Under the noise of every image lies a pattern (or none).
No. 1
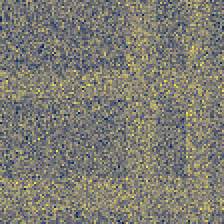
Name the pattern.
bands of rows crossing bands of columns
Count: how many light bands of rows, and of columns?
2 and 2
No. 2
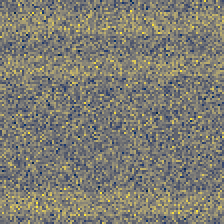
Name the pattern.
bands of rows
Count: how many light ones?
3
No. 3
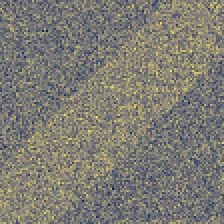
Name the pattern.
a diagonal band
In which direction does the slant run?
bottom left to top right
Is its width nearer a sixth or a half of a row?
a half
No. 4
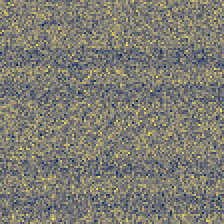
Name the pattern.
bands of rows
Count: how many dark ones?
4
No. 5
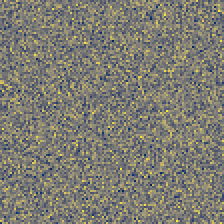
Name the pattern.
only noise
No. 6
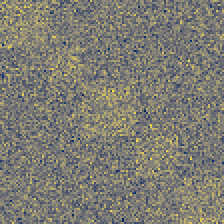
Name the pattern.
blocks along the diagonal
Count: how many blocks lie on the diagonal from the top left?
5
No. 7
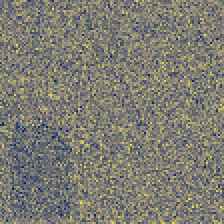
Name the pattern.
one block
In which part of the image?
bottom left
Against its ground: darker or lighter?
darker
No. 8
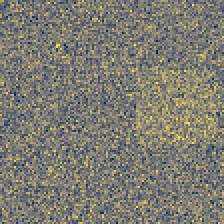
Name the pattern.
one block
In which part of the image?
middle right
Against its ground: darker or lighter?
lighter
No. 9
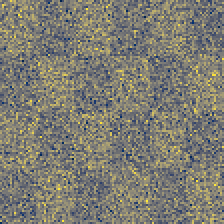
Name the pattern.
a checkerboard
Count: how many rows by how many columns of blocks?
4 by 6
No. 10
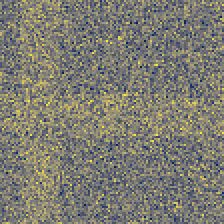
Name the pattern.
bands of rows crossing bands of columns
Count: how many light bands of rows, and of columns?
1 and 1
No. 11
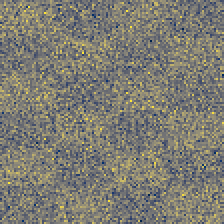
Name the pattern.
a checkerboard
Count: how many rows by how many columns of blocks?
6 by 4
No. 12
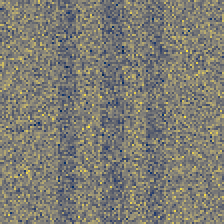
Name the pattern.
bands of columns
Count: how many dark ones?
3
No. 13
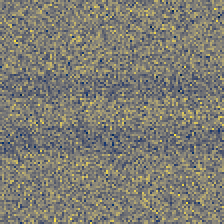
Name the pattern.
bands of rows
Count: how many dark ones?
2
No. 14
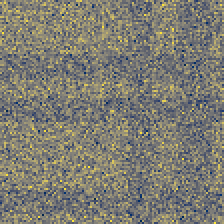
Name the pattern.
bands of rows crossing bands of columns
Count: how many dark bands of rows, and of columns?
3 and 2
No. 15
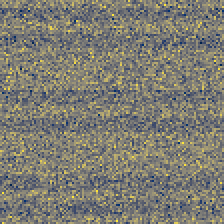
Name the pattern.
bands of rows
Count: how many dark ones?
6
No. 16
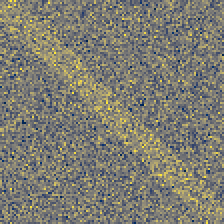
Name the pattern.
a diagonal band
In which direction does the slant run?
top left to bottom right
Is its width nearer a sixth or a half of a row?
a sixth
